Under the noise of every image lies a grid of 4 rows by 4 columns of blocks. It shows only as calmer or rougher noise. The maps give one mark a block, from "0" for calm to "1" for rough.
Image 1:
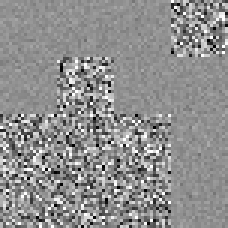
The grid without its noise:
0 0 0 1
0 1 0 0
1 1 1 0
1 1 1 0
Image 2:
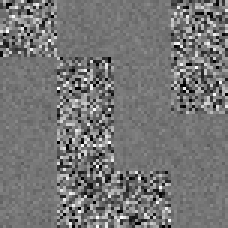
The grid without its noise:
1 0 0 1
0 1 0 1
0 1 0 0
0 1 1 0
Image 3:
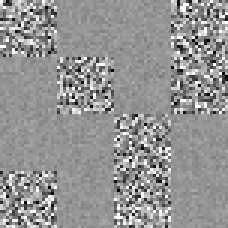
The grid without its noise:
1 0 0 1
0 1 0 1
0 0 1 0
1 0 1 0
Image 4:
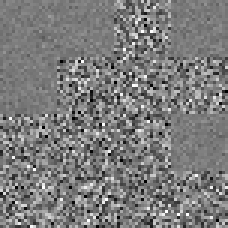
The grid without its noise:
0 0 1 0
0 1 1 1
1 1 1 0
1 1 1 1
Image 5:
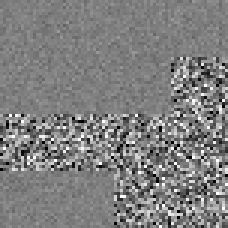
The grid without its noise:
0 0 0 0
0 0 0 1
1 1 1 1
0 0 1 1
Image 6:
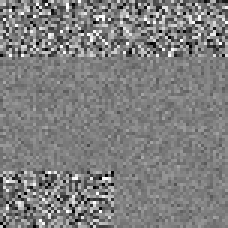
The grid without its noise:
1 1 1 1
0 0 0 0
0 0 0 0
1 1 0 0
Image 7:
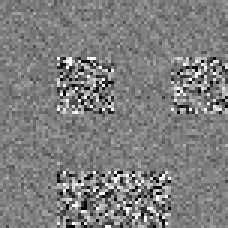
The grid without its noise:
0 0 0 0
0 1 0 1
0 0 0 0
0 1 1 0
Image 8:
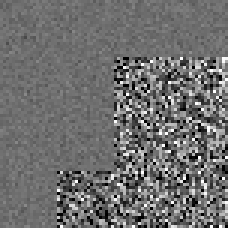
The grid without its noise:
0 0 0 0
0 0 1 1
0 0 1 1
0 1 1 1
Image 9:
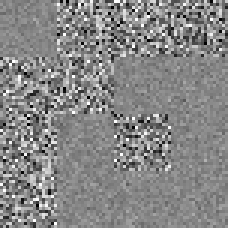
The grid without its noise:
0 1 1 1
1 1 0 0
1 0 1 0
1 0 0 0
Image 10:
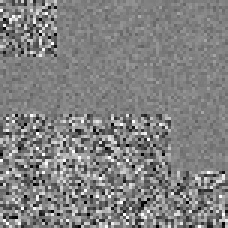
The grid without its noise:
1 0 0 0
0 0 0 0
1 1 1 0
1 1 1 1
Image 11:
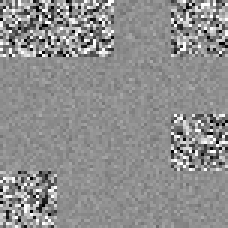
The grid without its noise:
1 1 0 1
0 0 0 0
0 0 0 1
1 0 0 0
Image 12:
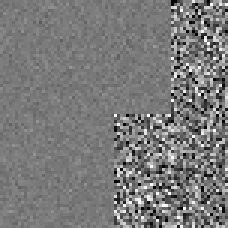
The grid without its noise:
0 0 0 1
0 0 0 1
0 0 1 1
0 0 1 1
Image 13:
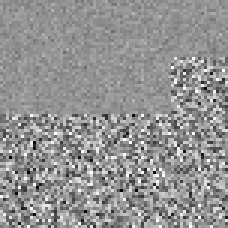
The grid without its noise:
0 0 0 0
0 0 0 1
1 1 1 1
1 1 1 1
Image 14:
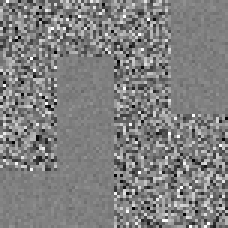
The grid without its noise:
1 1 1 0
1 0 1 0
1 0 1 1
0 0 1 1
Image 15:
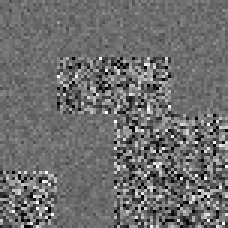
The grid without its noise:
0 0 0 0
0 1 1 0
0 0 1 1
1 0 1 1
